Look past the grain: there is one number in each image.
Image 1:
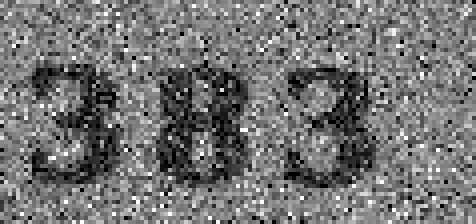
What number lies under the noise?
383
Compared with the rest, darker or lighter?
darker
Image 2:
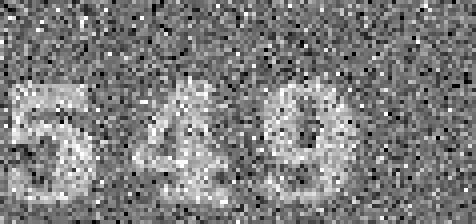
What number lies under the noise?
549
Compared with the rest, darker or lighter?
lighter
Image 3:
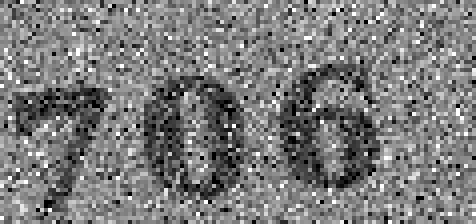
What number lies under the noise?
706
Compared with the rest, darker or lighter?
darker
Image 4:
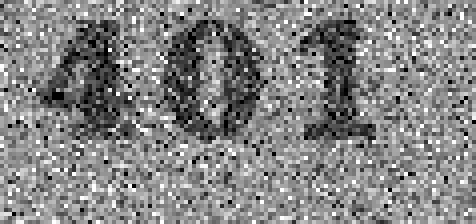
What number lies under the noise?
401
